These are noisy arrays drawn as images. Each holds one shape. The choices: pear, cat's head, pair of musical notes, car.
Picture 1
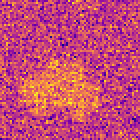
car
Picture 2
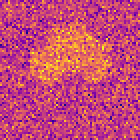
car
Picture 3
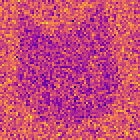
cat's head
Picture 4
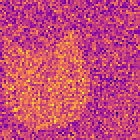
cat's head
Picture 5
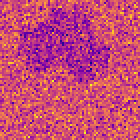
car
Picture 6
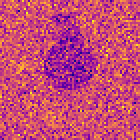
pear
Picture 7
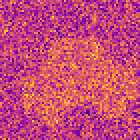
car
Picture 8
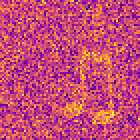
pair of musical notes
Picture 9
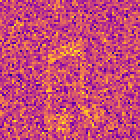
pair of musical notes
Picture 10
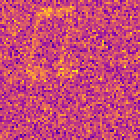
pair of musical notes
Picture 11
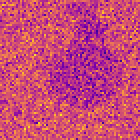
pear
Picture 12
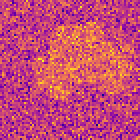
car
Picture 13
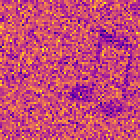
pair of musical notes
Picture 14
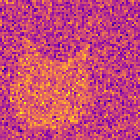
cat's head
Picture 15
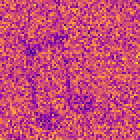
pair of musical notes
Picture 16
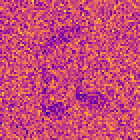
pair of musical notes
